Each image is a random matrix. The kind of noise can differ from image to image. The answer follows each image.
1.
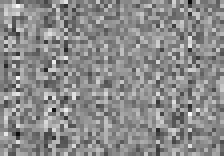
columns of uneven size
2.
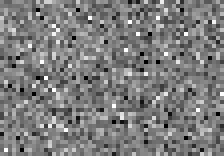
heavy tails
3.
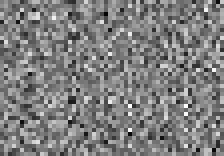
low rank plus noise
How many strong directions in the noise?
three or four
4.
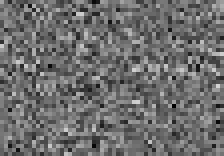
low rank plus noise
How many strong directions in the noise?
three or four
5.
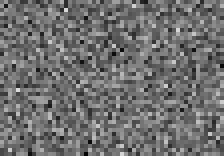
independent entries
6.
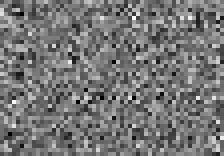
low rank plus noise
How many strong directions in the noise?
three or four
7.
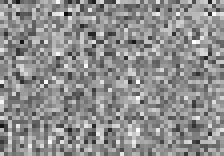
low rank plus noise
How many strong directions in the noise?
two
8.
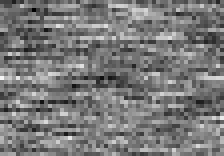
streaked along the rows
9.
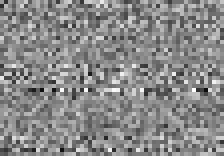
rows of uneven size
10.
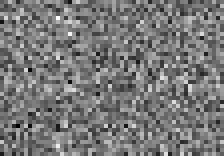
low rank plus noise
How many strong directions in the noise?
five to eight
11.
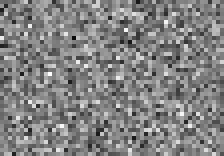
independent entries
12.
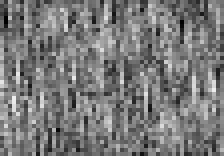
streaked along the columns
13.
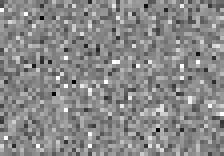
heavy tails
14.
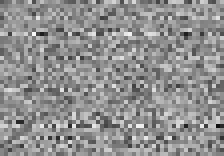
rows of uneven size
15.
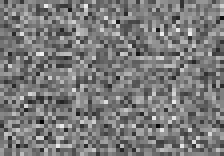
low rank plus noise
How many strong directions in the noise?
one
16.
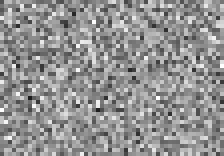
independent entries
